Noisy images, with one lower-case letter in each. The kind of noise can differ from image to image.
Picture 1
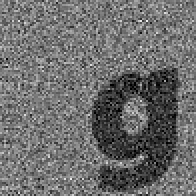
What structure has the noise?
low rank plus noise
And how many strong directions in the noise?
two
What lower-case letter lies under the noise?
g
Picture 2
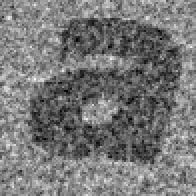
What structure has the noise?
blotchy
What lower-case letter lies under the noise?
a
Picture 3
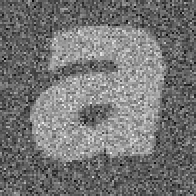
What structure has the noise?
independent entries
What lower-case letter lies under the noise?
a
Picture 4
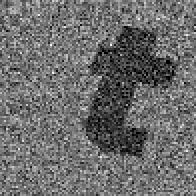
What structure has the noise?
low rank plus noise
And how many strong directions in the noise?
two
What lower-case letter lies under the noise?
t
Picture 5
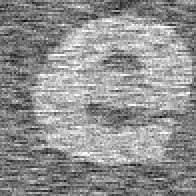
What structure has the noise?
streaked along the rows
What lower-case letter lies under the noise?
e
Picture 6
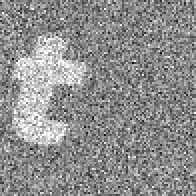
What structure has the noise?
independent entries
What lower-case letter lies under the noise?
t
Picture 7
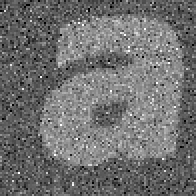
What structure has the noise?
heavy tails
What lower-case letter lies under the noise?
a
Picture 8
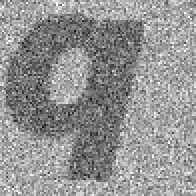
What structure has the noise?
independent entries
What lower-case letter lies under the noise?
q
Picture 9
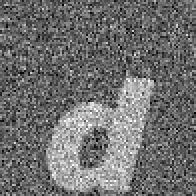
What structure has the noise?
low rank plus noise
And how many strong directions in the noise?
five to eight
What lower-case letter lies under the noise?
d
